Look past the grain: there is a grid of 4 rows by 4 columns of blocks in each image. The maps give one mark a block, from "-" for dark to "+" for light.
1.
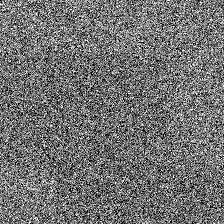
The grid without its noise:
+ + + +
- - - +
- - - +
+ - - -
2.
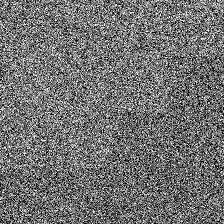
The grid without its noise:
+ + + +
+ + + -
+ + - -
- - - -
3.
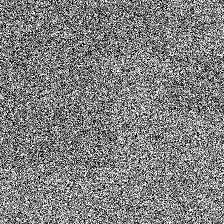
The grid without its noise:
- - - +
- - + -
- - + +
+ + + +
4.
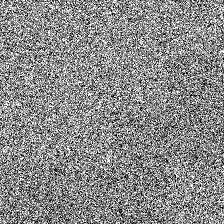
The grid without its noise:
+ + + +
+ + + -
+ + - -
- - - +
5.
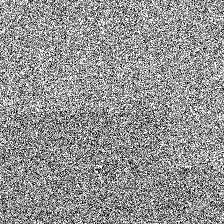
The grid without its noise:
+ + + +
+ + + +
- - - +
- - - -
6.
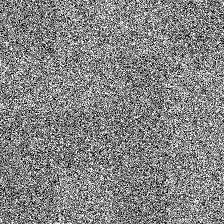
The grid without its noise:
- + + -
+ + - +
- - - +
- + - +
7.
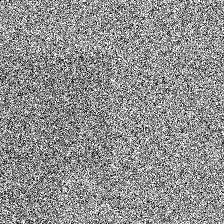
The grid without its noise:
+ + + +
- - + +
- - + +
- + + +
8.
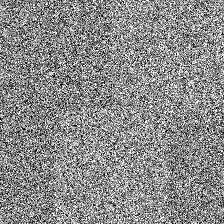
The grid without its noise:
- - + +
- - + +
- + + -
- + + -
